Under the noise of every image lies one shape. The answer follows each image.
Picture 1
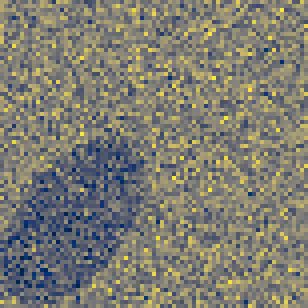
dark ellipse
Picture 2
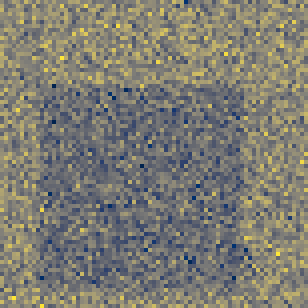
dark square
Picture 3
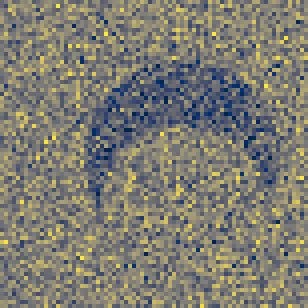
dark crescent
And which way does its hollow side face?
down
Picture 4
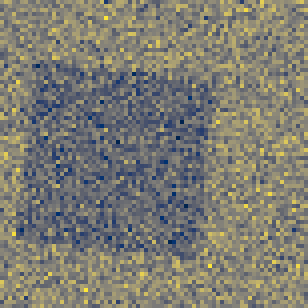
dark square
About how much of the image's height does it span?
two thirds
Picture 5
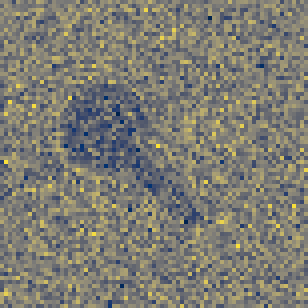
dark lollipop
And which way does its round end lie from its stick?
up and left
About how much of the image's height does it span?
half
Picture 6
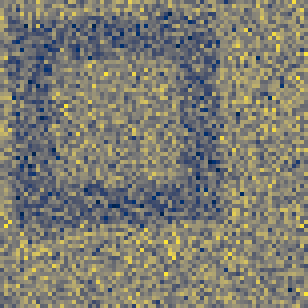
dark square frame
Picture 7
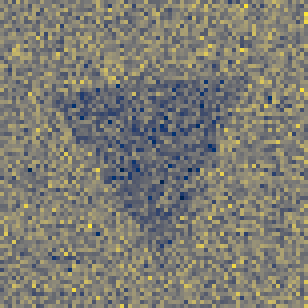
dark triangle
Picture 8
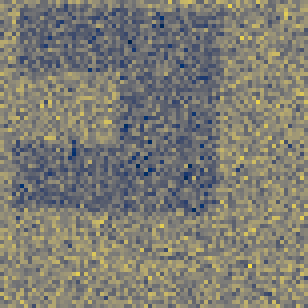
dark square with a notch
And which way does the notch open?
left
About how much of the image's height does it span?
two thirds
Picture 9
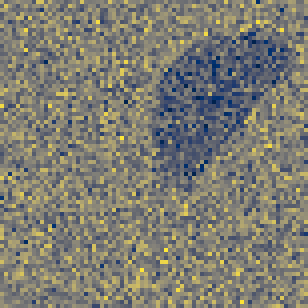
dark half disc
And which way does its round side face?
up and left
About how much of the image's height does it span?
half
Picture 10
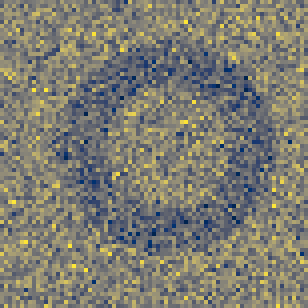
dark ring
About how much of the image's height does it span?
two thirds
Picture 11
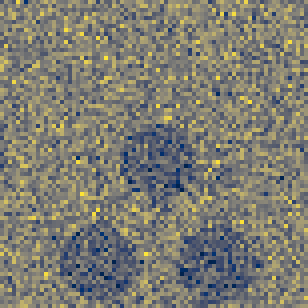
dark three dots
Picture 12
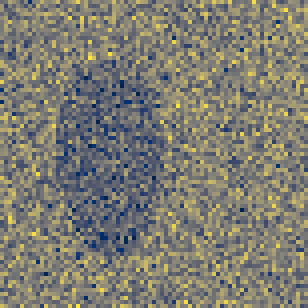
dark ellipse
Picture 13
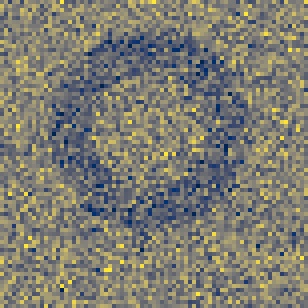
dark ring
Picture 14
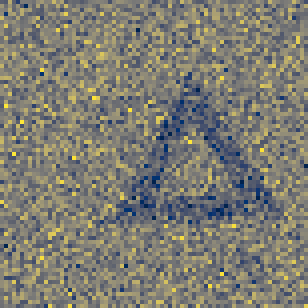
dark triangle frame
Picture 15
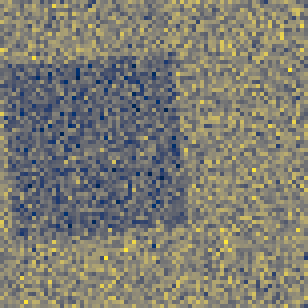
dark square
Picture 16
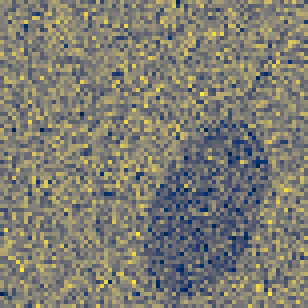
dark ellipse
